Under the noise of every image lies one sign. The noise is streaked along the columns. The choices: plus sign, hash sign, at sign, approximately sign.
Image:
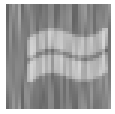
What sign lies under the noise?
approximately sign
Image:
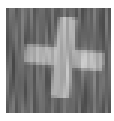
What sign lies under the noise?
plus sign
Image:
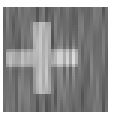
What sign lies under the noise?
plus sign
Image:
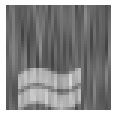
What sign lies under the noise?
approximately sign
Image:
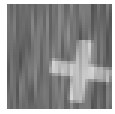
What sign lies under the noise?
plus sign
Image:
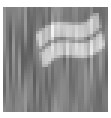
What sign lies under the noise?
approximately sign
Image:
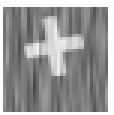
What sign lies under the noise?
plus sign
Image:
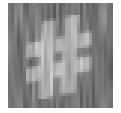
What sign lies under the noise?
hash sign
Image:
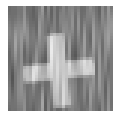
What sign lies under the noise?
plus sign
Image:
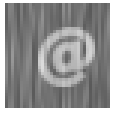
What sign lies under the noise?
at sign
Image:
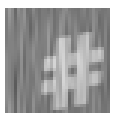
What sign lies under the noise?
hash sign
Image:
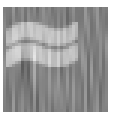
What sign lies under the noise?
approximately sign
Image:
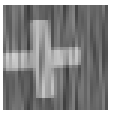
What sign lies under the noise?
plus sign
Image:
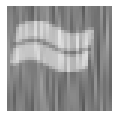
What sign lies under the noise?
approximately sign
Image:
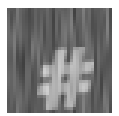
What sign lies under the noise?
hash sign
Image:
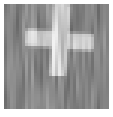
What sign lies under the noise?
plus sign
